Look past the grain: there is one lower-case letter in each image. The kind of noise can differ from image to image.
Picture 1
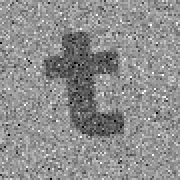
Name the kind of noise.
heavy tails
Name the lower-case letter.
t
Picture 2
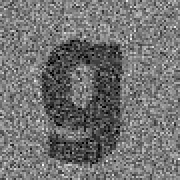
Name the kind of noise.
low rank plus noise
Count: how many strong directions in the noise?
three or four
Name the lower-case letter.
g
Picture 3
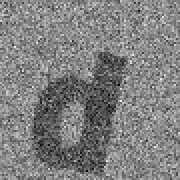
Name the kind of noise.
independent entries
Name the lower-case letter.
d
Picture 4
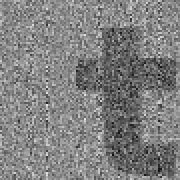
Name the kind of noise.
columns of uneven size
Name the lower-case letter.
t
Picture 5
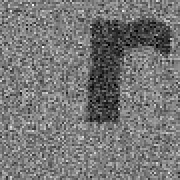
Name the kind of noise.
low rank plus noise
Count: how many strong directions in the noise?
three or four
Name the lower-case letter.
r
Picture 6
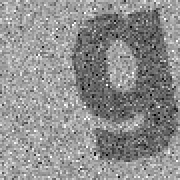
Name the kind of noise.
heavy tails
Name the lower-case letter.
g
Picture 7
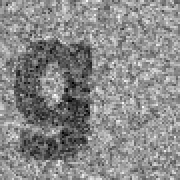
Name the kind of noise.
blotchy
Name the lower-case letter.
g
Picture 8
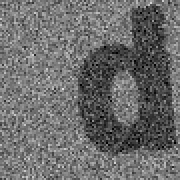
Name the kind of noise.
independent entries
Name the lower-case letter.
d
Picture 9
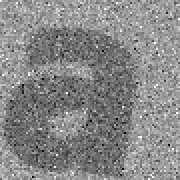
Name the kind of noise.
heavy tails
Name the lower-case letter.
a
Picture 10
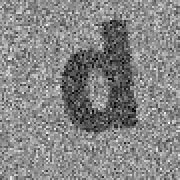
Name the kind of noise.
low rank plus noise
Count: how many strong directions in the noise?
two
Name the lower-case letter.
d
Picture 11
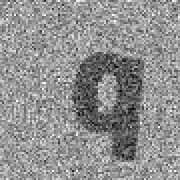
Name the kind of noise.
low rank plus noise
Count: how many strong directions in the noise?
two
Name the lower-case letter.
q
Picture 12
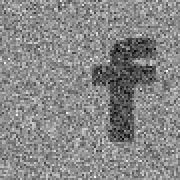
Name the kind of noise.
low rank plus noise
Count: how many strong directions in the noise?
two
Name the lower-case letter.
f
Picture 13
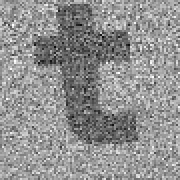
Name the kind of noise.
low rank plus noise
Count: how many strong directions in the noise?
three or four
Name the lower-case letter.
t
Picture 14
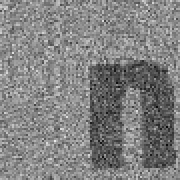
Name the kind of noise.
low rank plus noise
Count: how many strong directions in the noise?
three or four
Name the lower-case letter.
n
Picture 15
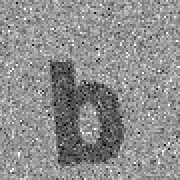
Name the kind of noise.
heavy tails
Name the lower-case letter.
b
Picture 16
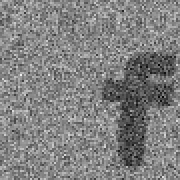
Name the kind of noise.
low rank plus noise
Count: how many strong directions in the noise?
one
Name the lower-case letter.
f
